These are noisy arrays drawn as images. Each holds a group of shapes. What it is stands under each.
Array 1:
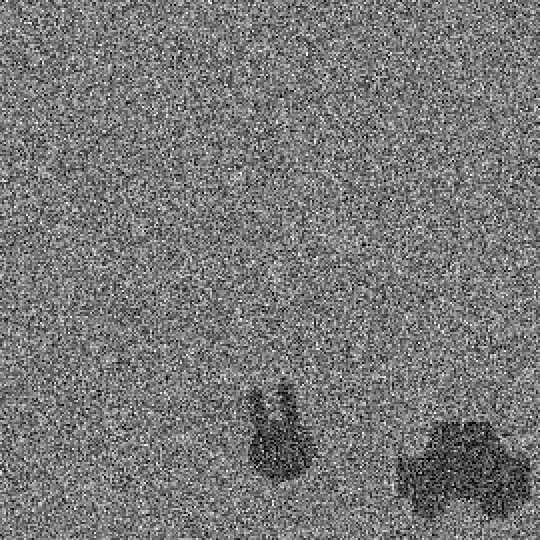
bottom middle: rabbit's head; bottom right: car
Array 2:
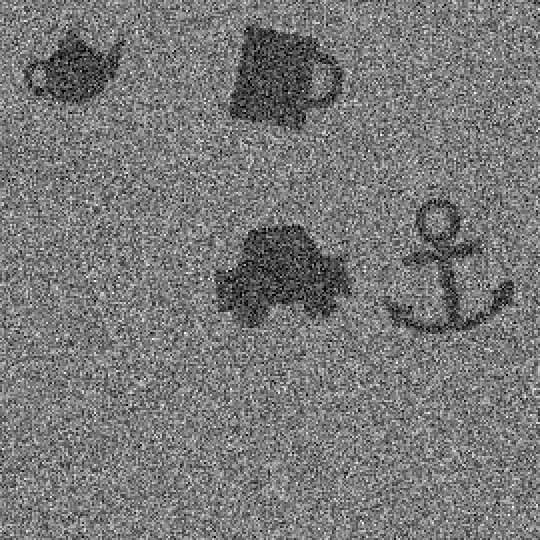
top left: teapot; top middle: cup; centre: car; middle right: anchor
